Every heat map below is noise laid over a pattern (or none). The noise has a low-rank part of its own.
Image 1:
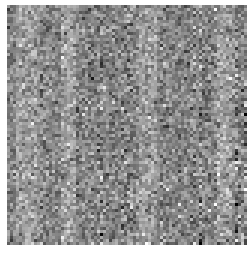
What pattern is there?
bands of columns
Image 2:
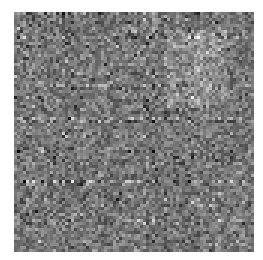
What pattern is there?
one block
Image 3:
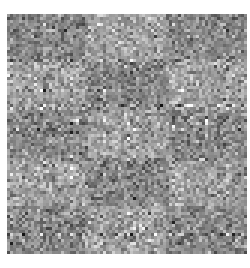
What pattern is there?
a checkerboard
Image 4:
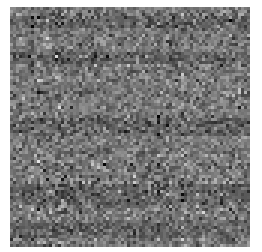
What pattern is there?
bands of rows
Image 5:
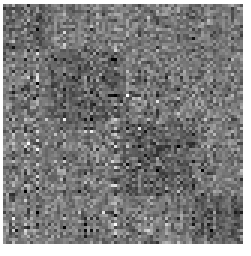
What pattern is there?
blocks along the diagonal
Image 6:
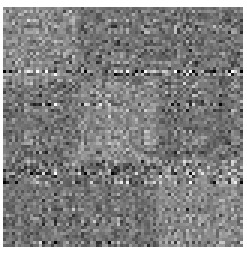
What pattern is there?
blocks along the diagonal
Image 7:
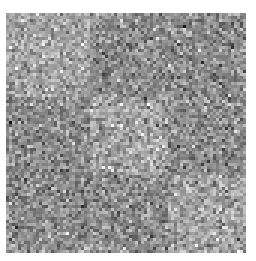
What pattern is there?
blocks along the diagonal
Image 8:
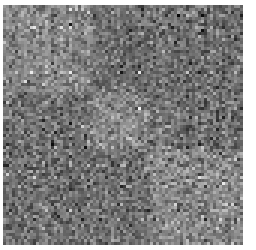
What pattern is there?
blocks along the diagonal
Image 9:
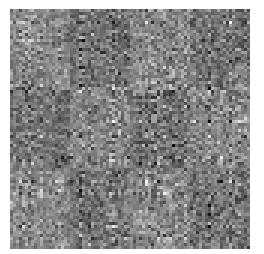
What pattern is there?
a checkerboard
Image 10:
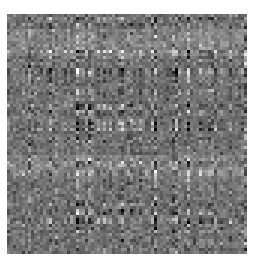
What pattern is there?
bands of rows
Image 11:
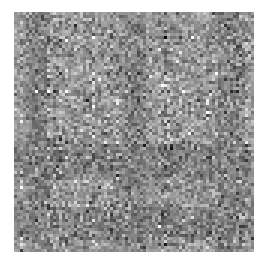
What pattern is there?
bands of rows crossing bands of columns
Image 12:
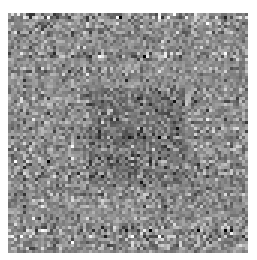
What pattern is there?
one block
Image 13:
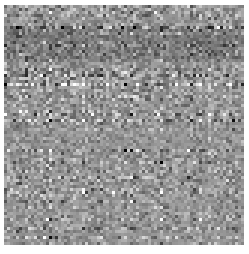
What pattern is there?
one band of rows
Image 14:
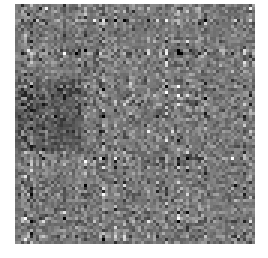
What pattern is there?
one block
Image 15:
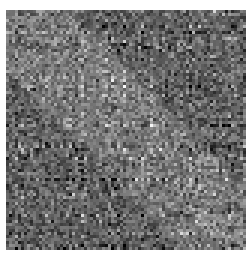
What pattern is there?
a diagonal band
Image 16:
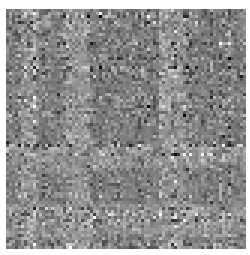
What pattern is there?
bands of rows crossing bands of columns
